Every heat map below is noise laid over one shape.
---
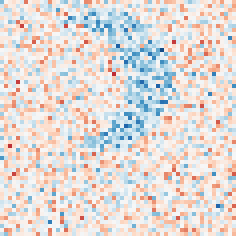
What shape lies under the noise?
crescent
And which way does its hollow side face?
left
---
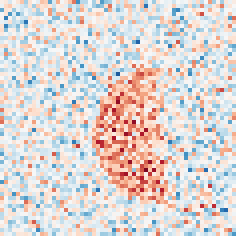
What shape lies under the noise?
half disc
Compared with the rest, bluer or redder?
redder
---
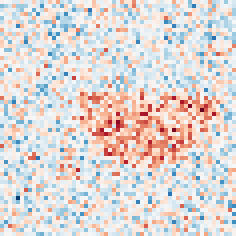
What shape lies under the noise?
half disc
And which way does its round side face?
down
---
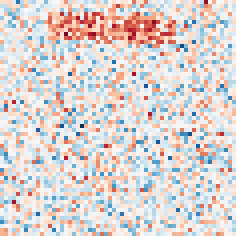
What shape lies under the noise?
bar
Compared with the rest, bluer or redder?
redder
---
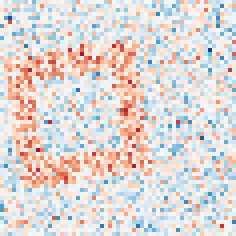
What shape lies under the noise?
square frame
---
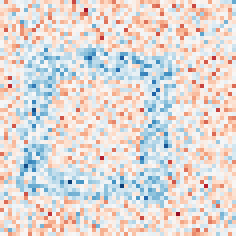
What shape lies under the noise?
square frame
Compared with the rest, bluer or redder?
bluer
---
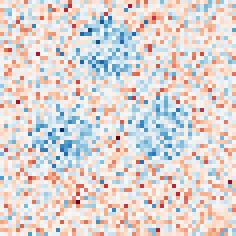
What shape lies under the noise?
three dots
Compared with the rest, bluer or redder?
bluer
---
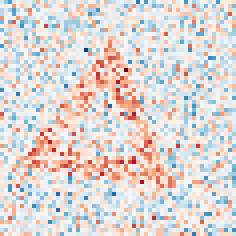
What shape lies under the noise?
triangle frame
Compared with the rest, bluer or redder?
redder
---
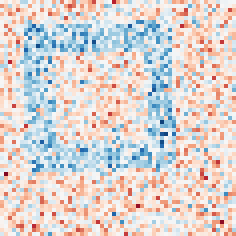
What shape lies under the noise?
square frame
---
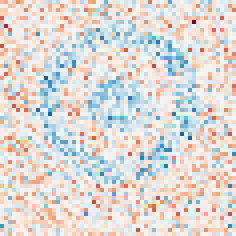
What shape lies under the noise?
bullseye
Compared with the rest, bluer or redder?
bluer
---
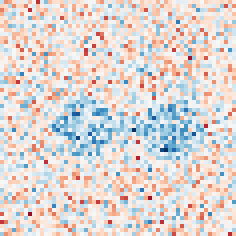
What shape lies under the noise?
dumbbell
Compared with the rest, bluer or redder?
bluer
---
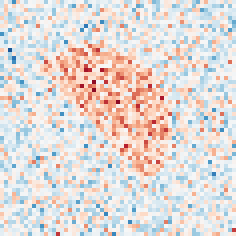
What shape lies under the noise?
half disc
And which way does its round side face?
up and right
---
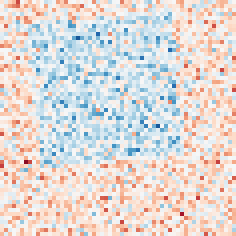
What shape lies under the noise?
square
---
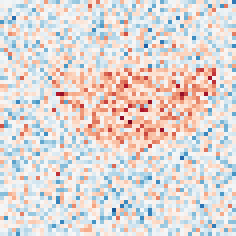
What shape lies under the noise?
half disc
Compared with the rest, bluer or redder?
redder
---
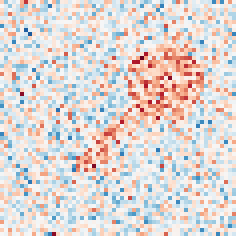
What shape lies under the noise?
lollipop
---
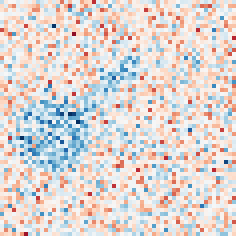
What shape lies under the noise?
lollipop
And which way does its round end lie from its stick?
down and left
